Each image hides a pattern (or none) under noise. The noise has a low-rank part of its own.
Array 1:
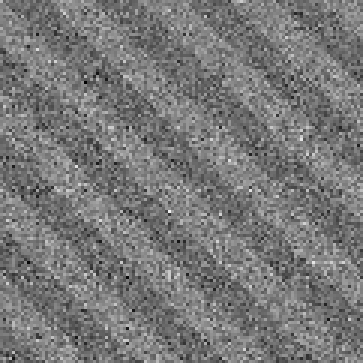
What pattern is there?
diagonal stripes
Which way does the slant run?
top left to bottom right
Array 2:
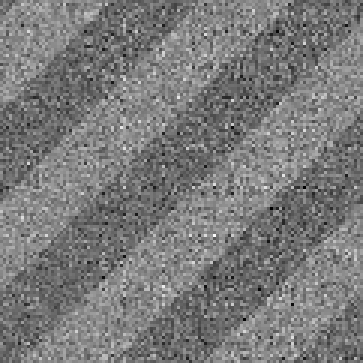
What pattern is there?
diagonal stripes
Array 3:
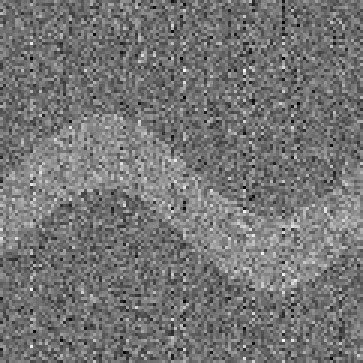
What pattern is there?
a wavy band
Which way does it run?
left to right
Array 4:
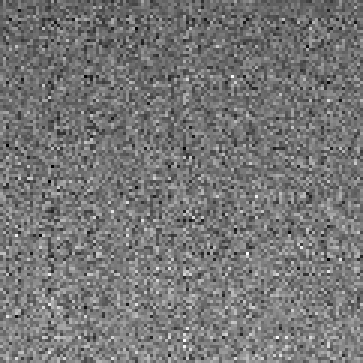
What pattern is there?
a smooth slope
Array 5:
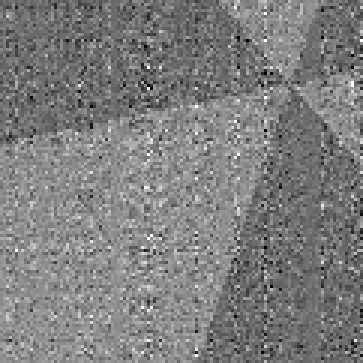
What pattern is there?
spokes from one point
